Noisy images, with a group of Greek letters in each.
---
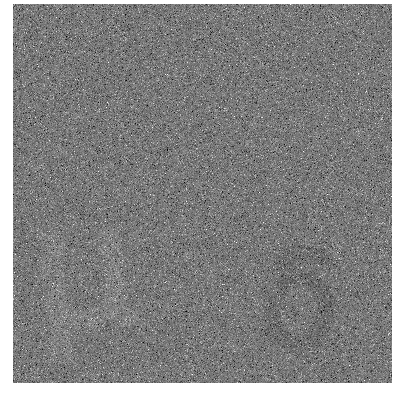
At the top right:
nothing
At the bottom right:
delta
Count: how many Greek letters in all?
2
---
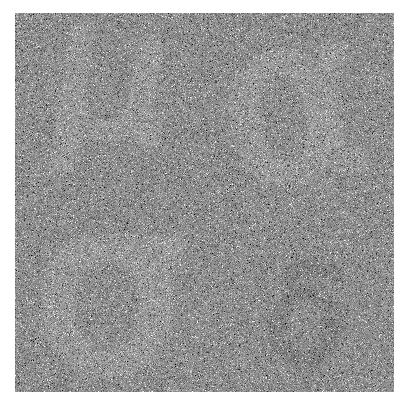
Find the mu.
top left
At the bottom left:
sigma
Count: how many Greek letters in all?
4
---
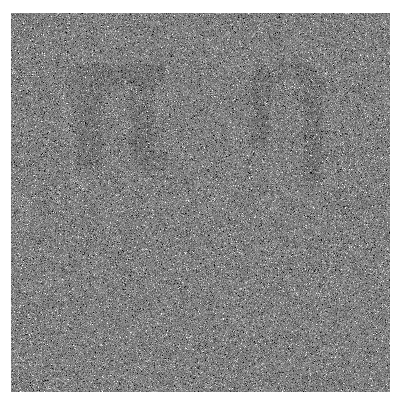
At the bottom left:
nothing
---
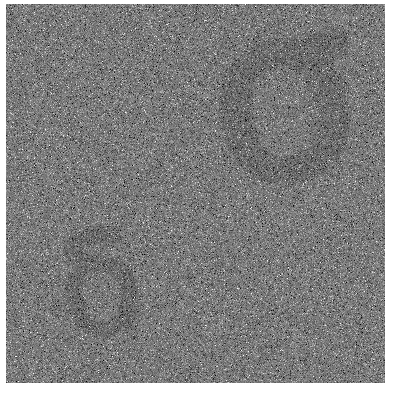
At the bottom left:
delta
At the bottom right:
nothing
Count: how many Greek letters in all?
2
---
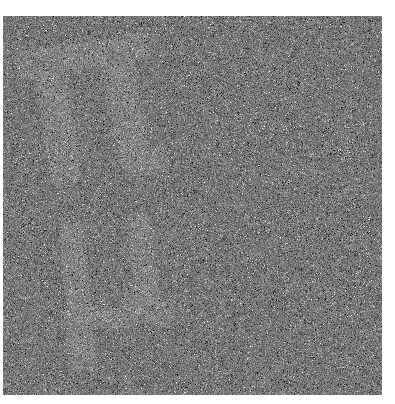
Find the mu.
bottom left
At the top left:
pi
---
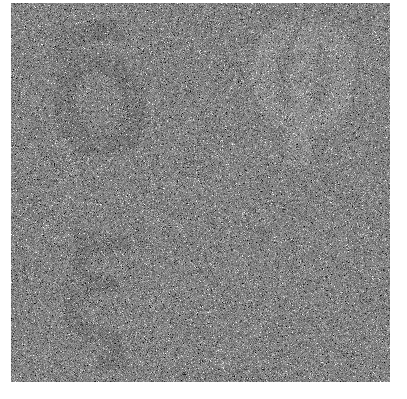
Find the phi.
top right
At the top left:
delta
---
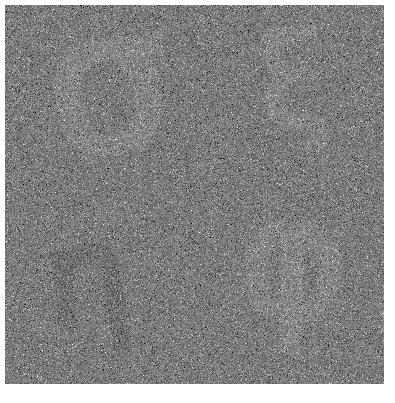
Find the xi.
top right
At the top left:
sigma
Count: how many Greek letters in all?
4
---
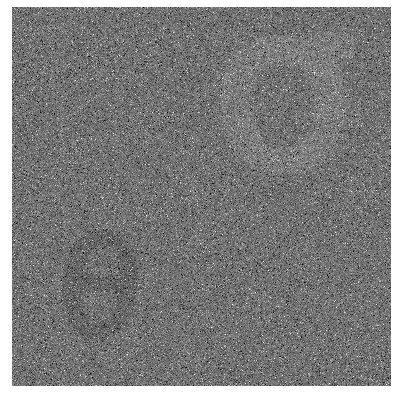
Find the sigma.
top right
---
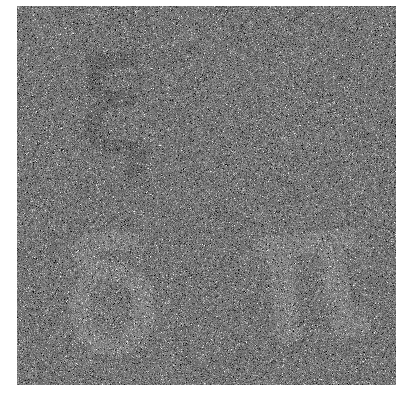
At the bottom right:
pi
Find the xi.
top left
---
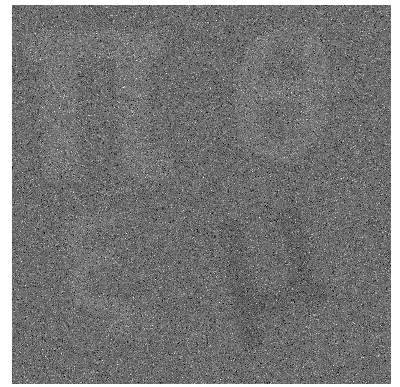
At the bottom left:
xi
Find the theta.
top right
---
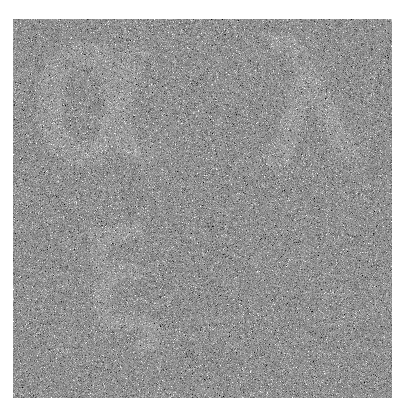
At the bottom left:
xi
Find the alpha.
top left
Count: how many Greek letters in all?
3
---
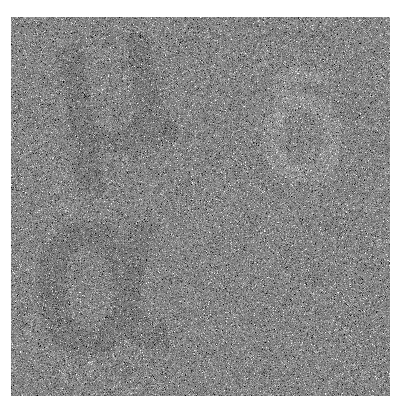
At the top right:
delta
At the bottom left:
alpha
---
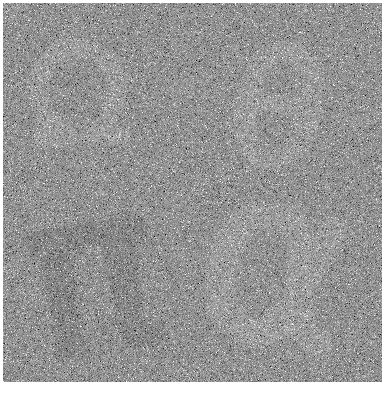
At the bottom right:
alpha
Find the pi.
bottom left
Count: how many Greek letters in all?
4
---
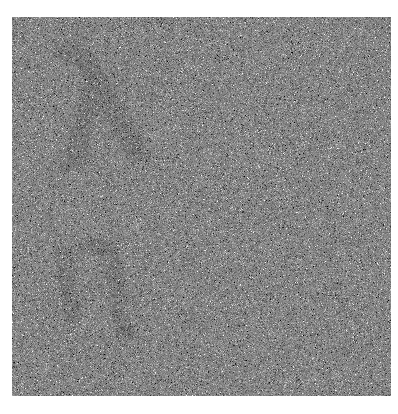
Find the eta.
bottom left
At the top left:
lambda
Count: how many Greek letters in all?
2
